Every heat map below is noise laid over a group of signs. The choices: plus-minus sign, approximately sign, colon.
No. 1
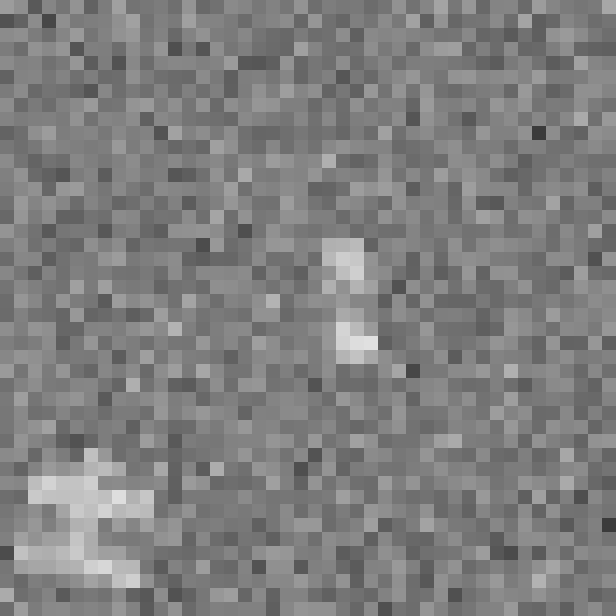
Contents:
centre: colon; bottom left: plus-minus sign
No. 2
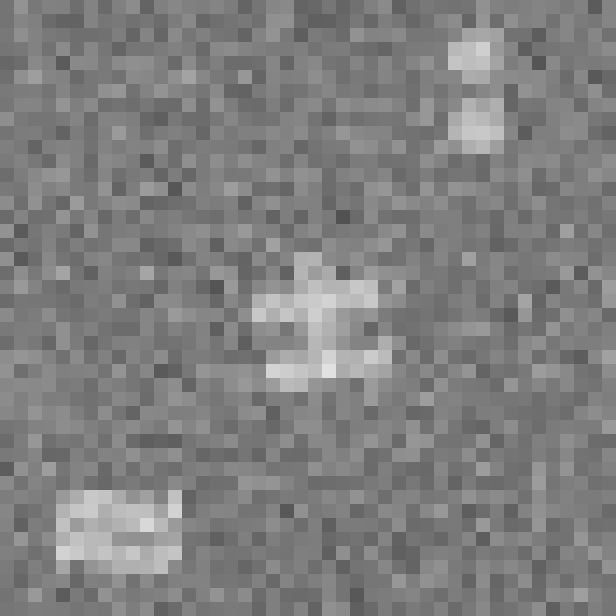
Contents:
top right: colon; centre: plus-minus sign; bottom left: approximately sign
